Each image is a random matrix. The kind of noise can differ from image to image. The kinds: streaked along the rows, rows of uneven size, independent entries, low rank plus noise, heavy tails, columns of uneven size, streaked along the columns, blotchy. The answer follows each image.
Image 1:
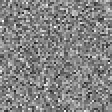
independent entries
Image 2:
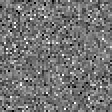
heavy tails
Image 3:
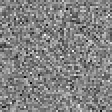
independent entries
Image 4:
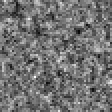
blotchy
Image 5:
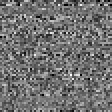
rows of uneven size
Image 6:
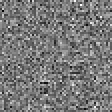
low rank plus noise
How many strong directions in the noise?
five to eight
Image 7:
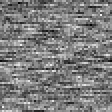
streaked along the rows
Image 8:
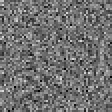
low rank plus noise
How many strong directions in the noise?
one
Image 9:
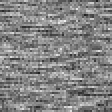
streaked along the rows
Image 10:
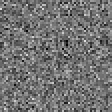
low rank plus noise
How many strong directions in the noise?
one
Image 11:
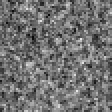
blotchy
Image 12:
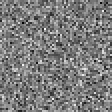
independent entries
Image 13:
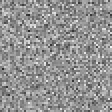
low rank plus noise
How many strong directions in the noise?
three or four
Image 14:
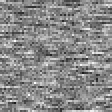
streaked along the rows
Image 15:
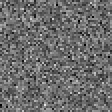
independent entries
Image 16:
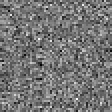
low rank plus noise
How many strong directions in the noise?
two
